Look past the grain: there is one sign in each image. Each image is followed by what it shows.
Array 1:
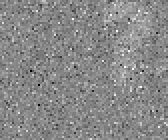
question mark
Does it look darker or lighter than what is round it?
lighter
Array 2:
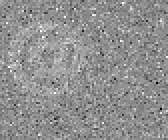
at sign
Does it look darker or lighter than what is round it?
lighter
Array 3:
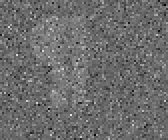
pilcrow
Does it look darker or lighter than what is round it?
lighter
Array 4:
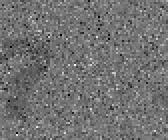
question mark
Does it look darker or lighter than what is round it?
darker
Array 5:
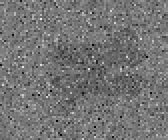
not-equal sign
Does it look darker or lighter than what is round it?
darker
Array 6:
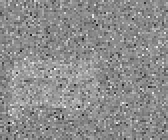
approximately sign
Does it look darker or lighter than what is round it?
lighter
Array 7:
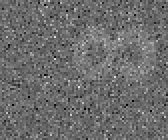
infinity sign
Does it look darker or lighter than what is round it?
lighter
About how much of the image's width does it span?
half
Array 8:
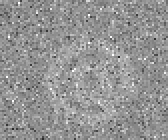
at sign
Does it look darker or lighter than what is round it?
lighter
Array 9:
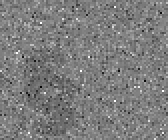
section sign
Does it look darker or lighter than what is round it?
darker
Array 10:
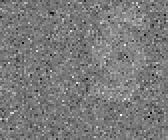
section sign
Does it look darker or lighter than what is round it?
lighter
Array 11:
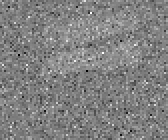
equals sign
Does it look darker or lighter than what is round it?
lighter
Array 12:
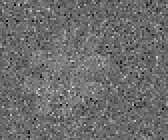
hash sign
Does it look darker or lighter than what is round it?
lighter
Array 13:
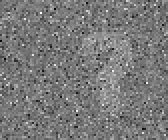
question mark
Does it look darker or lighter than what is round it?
lighter
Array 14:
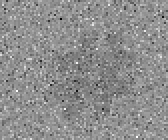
hash sign
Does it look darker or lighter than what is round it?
darker
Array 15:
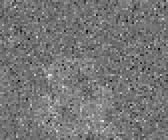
ampersand
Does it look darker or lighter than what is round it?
lighter
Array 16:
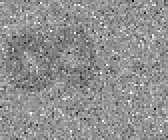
infinity sign
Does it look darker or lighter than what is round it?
darker
